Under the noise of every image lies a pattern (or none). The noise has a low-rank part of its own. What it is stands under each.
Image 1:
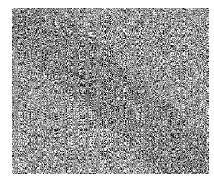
a diagonal band
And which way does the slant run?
top left to bottom right
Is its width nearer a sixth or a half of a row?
a half
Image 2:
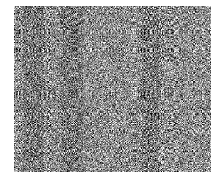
bands of columns
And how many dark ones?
3
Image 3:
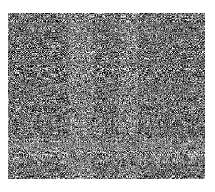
bands of rows crossing bands of columns
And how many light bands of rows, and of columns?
1 and 2
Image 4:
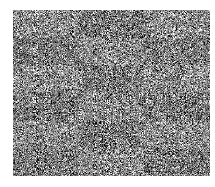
a checkerboard
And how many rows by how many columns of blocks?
6 by 3
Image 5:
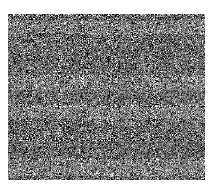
bands of rows
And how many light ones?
4
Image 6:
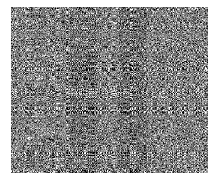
bands of columns
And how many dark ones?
2
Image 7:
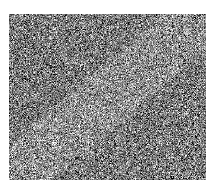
a diagonal band
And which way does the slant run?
bottom left to top right
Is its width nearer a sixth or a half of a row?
a half
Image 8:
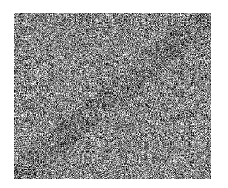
a diagonal band
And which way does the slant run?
bottom left to top right
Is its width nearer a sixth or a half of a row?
a sixth
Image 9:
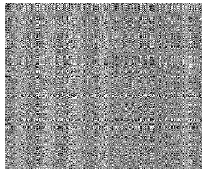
bands of columns
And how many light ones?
5
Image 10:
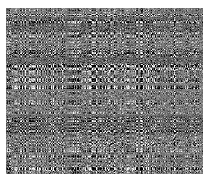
bands of rows
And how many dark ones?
3
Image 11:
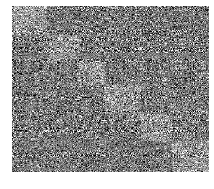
blocks along the diagonal
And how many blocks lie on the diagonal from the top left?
6
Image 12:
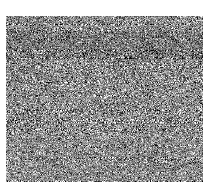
one band of rows
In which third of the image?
top
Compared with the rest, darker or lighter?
darker
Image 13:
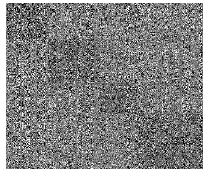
blocks along the diagonal
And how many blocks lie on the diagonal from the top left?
4
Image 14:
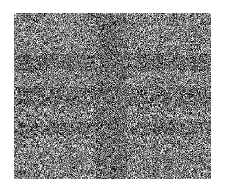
bands of rows crossing bands of columns
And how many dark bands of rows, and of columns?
3 and 1
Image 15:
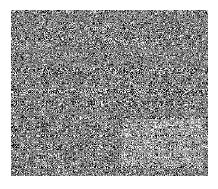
one block
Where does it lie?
bottom right
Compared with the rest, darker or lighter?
lighter
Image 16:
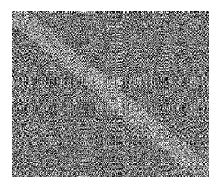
a diagonal band
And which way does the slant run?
top left to bottom right
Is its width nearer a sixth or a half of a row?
a sixth
